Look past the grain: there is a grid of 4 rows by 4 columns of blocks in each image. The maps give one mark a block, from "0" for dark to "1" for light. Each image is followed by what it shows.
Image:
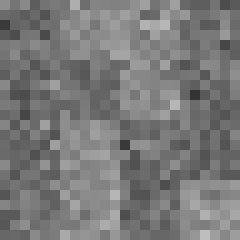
0 1 1 0
0 0 1 0
0 1 0 0
0 1 0 1
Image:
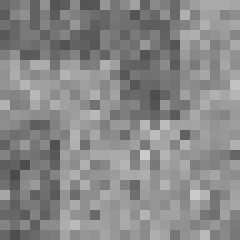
0 0 0 1
1 1 0 1
0 1 1 1
0 1 1 1
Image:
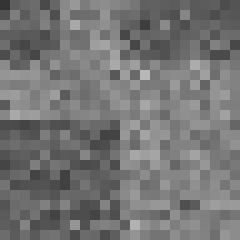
0 1 0 0
1 1 1 1
0 0 1 1
0 0 1 1
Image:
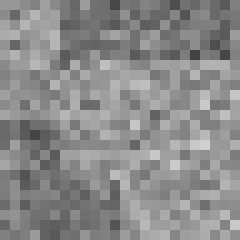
1 0 0 0
1 1 1 1
0 1 1 1
0 0 1 1
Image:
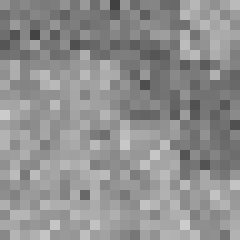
0 0 0 1
1 1 0 0
1 1 1 0
1 1 1 1
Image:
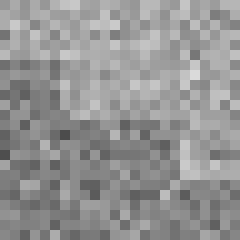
1 1 1 1
0 1 1 1
0 0 0 1
0 0 0 0
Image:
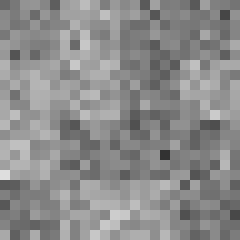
0 1 0 0
1 1 0 1
1 0 0 0
0 1 1 0
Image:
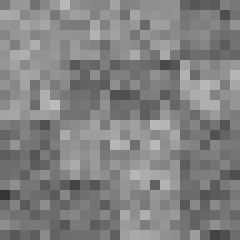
1 1 1 0
1 0 0 1
0 1 1 0
0 0 1 0
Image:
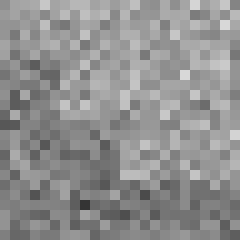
1 1 1 1
0 1 1 1
0 0 1 1
0 0 0 0
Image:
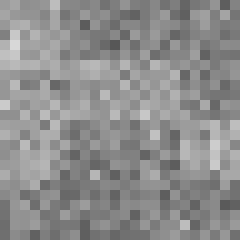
1 0 0 0
1 1 1 0
1 0 0 1
0 0 0 0
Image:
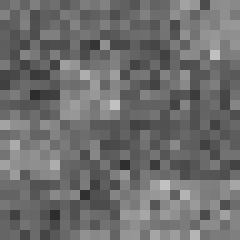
0 0 0 1
0 1 0 0
1 0 0 0
0 0 1 1
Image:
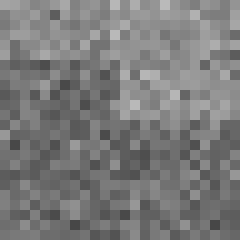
1 1 1 1
0 0 1 1
0 0 0 0
0 0 0 0
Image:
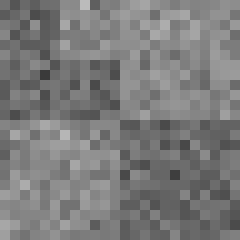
0 1 1 1
0 0 1 1
1 1 0 0
1 1 0 0
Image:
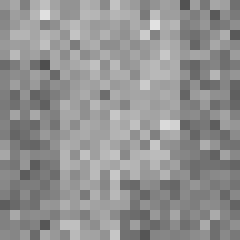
1 1 1 0
0 1 1 0
0 1 1 0
0 1 0 0
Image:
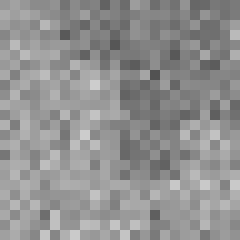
1 0 0 0
1 1 0 0
1 1 0 1
1 1 1 1
